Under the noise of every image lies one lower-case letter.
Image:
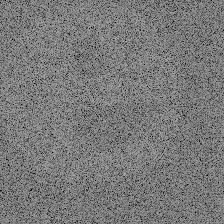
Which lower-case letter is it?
e
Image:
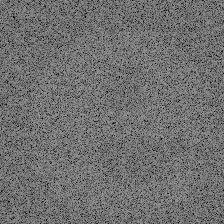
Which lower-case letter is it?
e
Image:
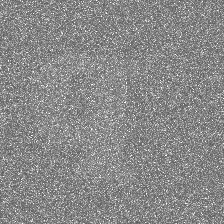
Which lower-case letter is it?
q
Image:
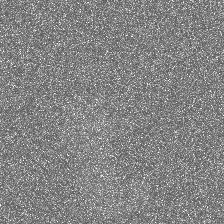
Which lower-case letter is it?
t
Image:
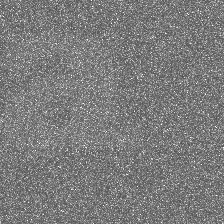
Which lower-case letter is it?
a
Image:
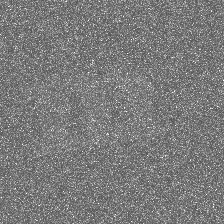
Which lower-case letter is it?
m
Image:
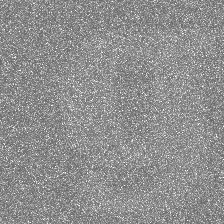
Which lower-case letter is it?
g
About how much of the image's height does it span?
nearly all
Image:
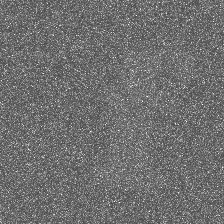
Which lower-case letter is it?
f
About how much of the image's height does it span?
two thirds
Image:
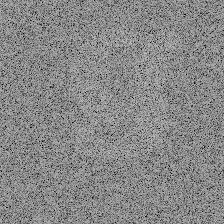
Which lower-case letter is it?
g
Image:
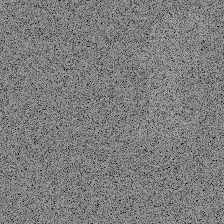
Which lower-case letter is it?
f
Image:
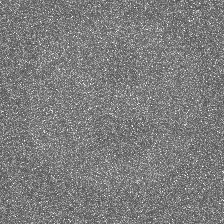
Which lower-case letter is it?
e
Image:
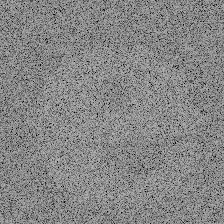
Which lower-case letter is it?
e
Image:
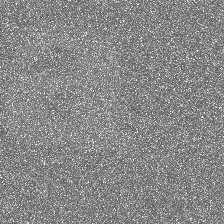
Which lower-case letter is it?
a
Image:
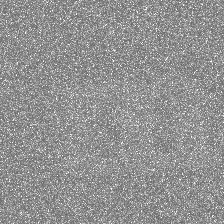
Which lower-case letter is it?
m
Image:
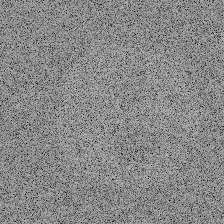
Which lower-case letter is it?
e
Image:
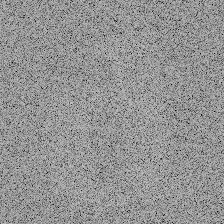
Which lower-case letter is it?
d
